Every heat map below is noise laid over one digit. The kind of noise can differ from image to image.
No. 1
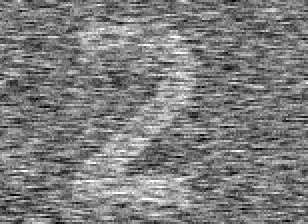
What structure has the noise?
streaked along the rows
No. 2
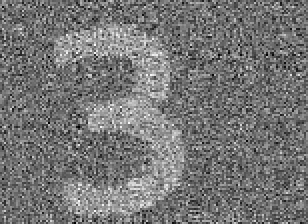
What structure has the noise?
low rank plus noise
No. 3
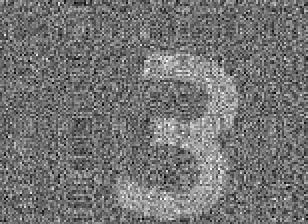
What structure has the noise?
low rank plus noise
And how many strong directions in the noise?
two
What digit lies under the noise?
3
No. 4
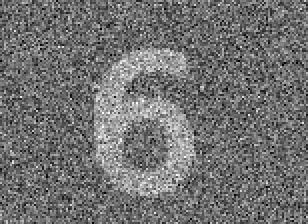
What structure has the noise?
independent entries
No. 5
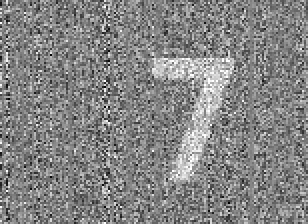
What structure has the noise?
columns of uneven size
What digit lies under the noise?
7
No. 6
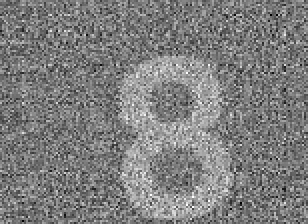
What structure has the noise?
low rank plus noise
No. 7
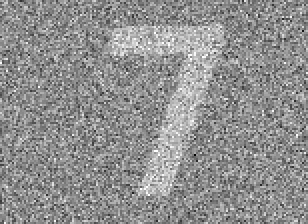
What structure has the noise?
independent entries
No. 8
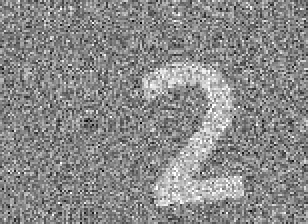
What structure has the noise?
low rank plus noise
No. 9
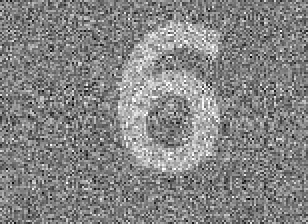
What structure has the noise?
low rank plus noise
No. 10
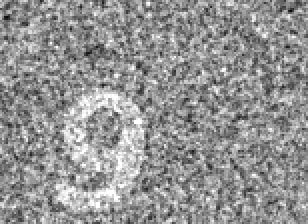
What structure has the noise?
blotchy
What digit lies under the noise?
9
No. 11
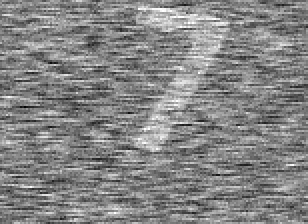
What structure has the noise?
streaked along the rows
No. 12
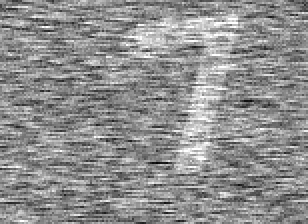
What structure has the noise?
streaked along the rows
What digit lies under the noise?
7
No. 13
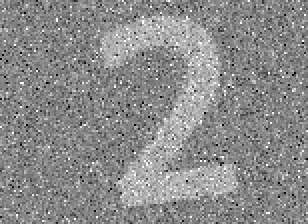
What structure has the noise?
heavy tails
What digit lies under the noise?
2
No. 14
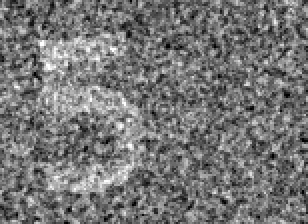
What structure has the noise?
blotchy
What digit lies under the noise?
5
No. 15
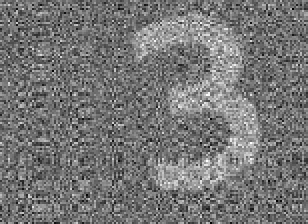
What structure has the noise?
low rank plus noise
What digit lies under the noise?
3
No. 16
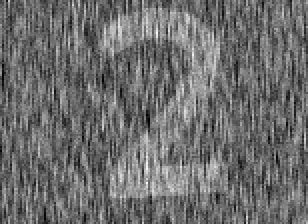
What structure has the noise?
streaked along the columns
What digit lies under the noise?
2
